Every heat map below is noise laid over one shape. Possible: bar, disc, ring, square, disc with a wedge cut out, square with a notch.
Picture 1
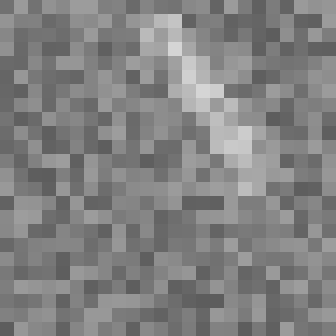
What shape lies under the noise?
bar
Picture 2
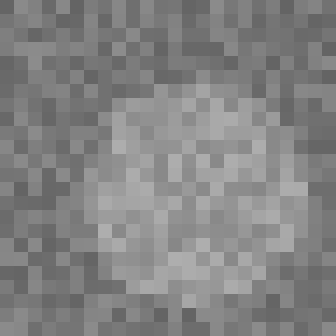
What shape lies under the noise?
disc
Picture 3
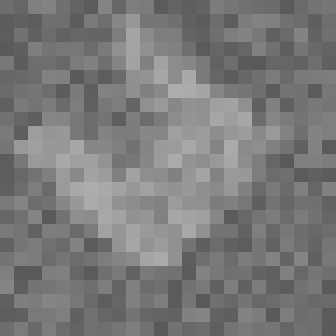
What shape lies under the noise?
square with a notch
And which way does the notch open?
up and left
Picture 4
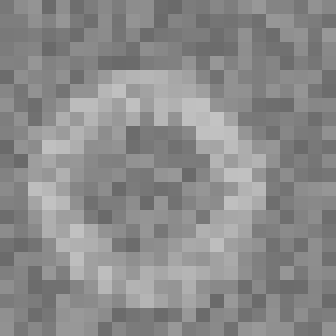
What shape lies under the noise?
ring
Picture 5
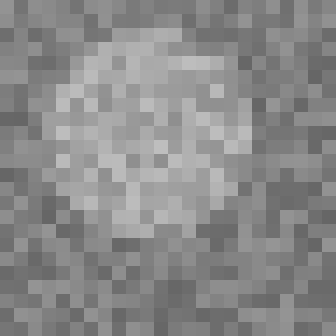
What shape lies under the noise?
disc
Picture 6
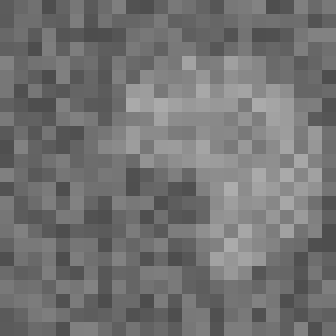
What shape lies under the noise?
disc with a wedge cut out
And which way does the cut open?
down and left
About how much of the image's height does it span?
two thirds
